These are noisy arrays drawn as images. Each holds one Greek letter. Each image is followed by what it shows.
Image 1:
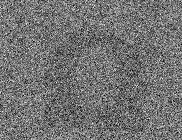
omega
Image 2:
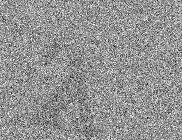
lambda
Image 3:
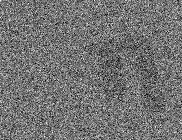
eta
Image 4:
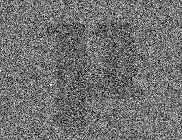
mu
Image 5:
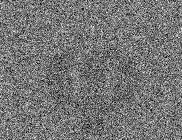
phi
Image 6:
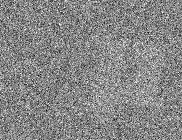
mu
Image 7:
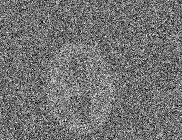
theta
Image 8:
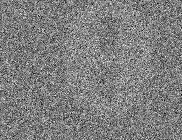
theta
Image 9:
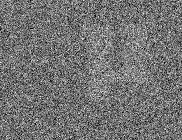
mu
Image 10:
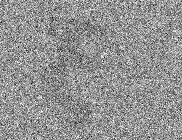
xi
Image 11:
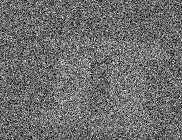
pi
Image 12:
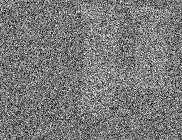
mu
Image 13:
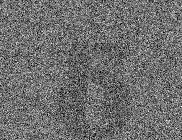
delta
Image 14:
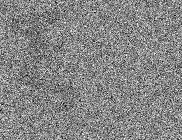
xi
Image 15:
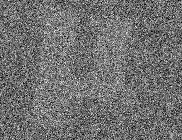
mu
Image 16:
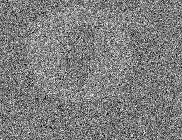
sigma
